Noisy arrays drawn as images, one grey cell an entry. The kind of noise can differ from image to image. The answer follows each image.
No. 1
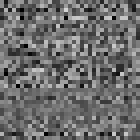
rows of uneven size
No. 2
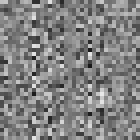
columns of uneven size
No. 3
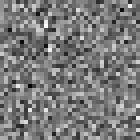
independent entries
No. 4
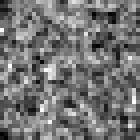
blotchy
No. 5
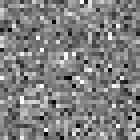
heavy tails
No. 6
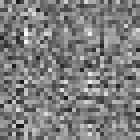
low rank plus noise
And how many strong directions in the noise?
one
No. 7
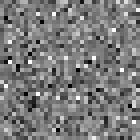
heavy tails
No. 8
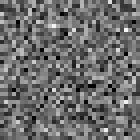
independent entries
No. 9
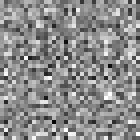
low rank plus noise
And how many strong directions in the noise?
three or four
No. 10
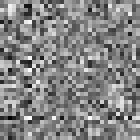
low rank plus noise
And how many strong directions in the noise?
one
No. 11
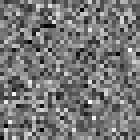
independent entries
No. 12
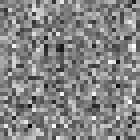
low rank plus noise
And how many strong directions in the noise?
five to eight
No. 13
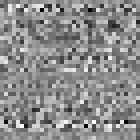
rows of uneven size
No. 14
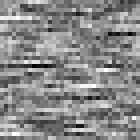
streaked along the rows
